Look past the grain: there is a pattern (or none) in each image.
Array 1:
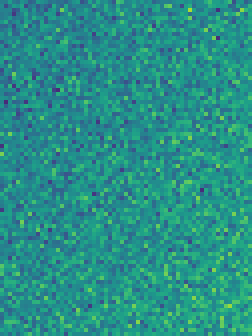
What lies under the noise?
a smooth slope
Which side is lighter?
bottom right
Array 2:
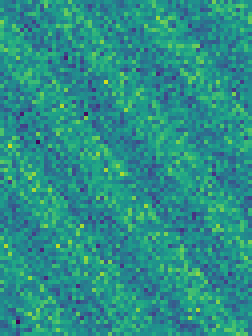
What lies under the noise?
diagonal stripes
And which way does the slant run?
top left to bottom right
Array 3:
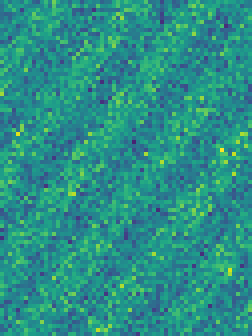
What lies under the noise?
diagonal stripes
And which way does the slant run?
bottom left to top right
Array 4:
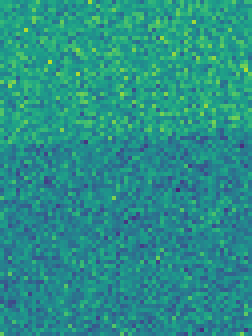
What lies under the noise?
a sharp edge
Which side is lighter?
top
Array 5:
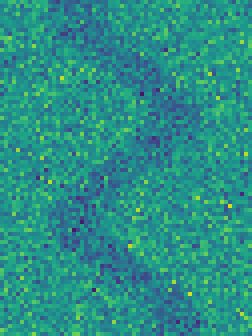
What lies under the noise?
a wavy band
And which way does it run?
top to bottom
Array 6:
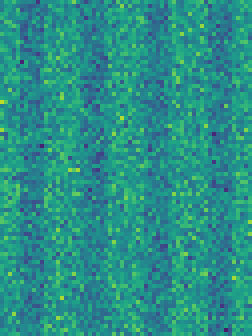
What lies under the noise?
vertical stripes
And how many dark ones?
4
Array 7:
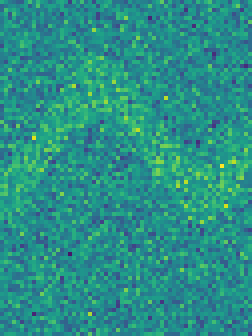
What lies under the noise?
a wavy band
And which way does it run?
left to right
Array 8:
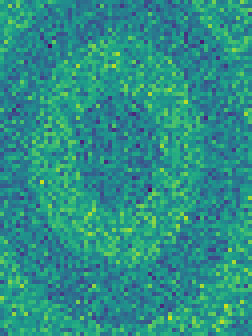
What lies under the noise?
rings round one point
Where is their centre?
centre
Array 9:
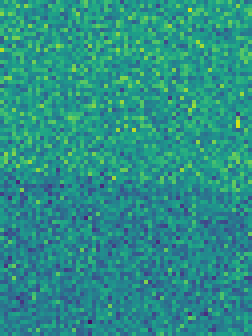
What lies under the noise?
a sharp edge
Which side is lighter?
top
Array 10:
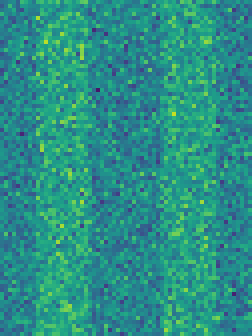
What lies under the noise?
vertical stripes
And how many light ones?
2
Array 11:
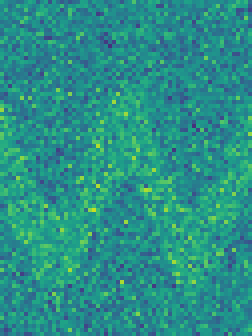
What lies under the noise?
a wavy band
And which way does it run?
left to right
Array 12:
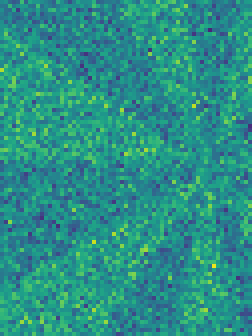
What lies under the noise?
spokes from one point
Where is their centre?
middle right
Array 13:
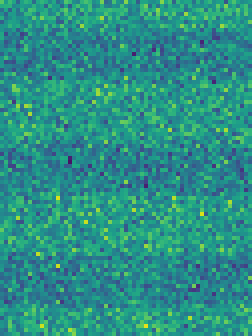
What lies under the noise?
horizontal stripes
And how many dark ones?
3
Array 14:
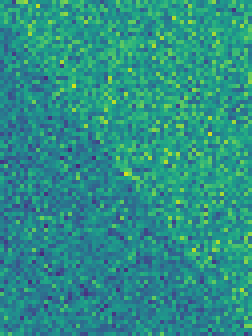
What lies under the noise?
a sharp edge
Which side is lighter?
top right
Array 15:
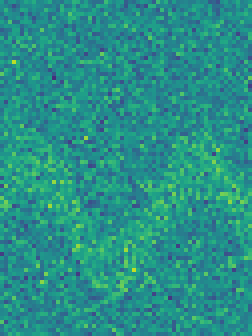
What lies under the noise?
a wavy band
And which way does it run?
left to right
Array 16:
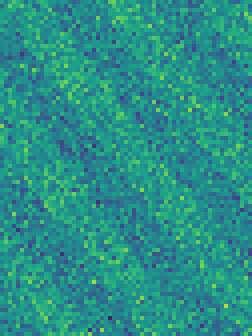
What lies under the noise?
diagonal stripes
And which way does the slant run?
top left to bottom right
